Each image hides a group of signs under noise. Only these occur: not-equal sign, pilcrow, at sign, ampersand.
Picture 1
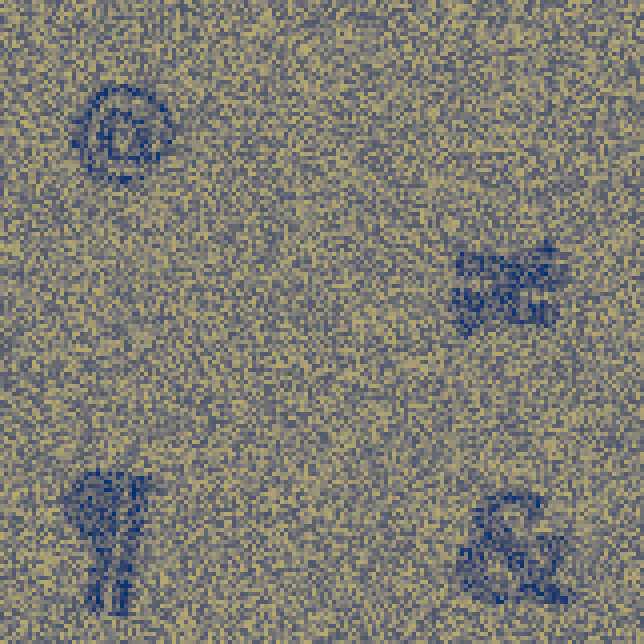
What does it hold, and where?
top left: at sign; middle right: not-equal sign; bottom left: pilcrow; bottom right: ampersand
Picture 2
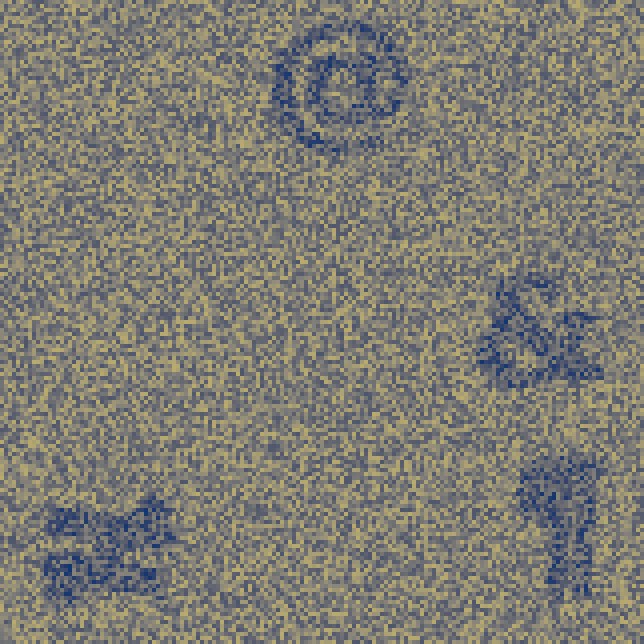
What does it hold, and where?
top middle: at sign; middle right: ampersand; bottom left: not-equal sign; bottom right: pilcrow
